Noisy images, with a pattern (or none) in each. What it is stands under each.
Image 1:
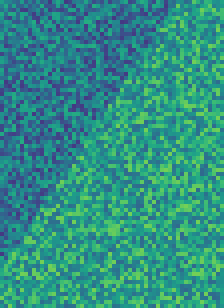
a sharp edge
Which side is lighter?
bottom right
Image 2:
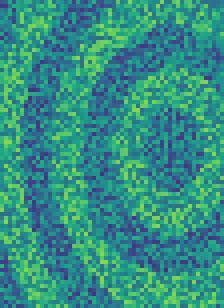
rings round one point
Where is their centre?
middle right
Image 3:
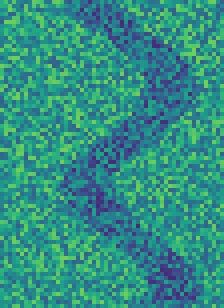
a wavy band
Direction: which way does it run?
top to bottom
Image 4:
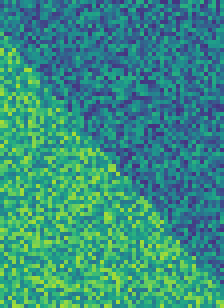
a sharp edge
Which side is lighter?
bottom left
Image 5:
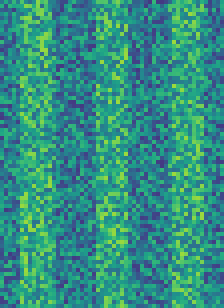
vertical stripes
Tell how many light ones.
3
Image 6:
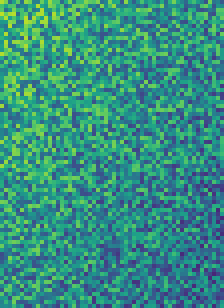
a smooth slope
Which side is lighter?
top left
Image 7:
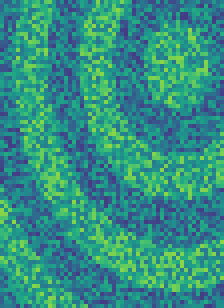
rings round one point
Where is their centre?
top right
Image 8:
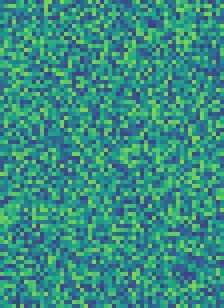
only noise
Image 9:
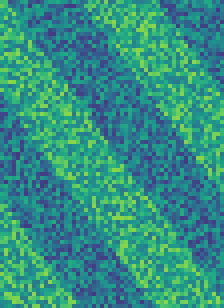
diagonal stripes
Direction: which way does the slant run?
top left to bottom right
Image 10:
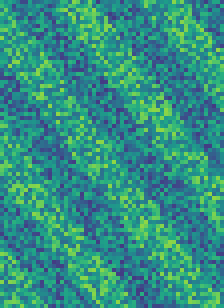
diagonal stripes
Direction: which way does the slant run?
top left to bottom right
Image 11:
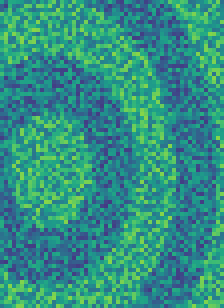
rings round one point
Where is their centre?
middle left
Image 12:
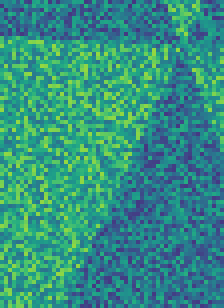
spokes from one point
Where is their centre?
top right
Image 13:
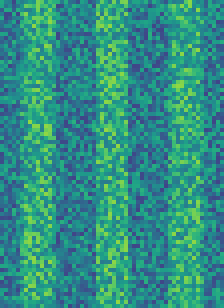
vertical stripes
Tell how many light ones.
3
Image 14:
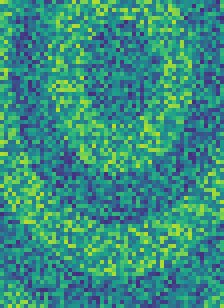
rings round one point
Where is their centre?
top middle
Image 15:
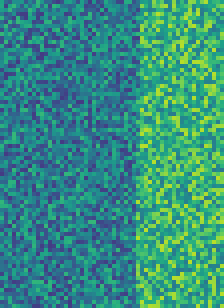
a sharp edge
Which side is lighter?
right
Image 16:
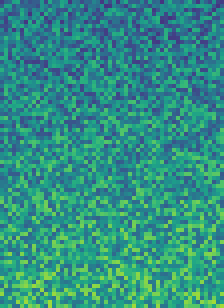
a smooth slope
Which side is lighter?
bottom
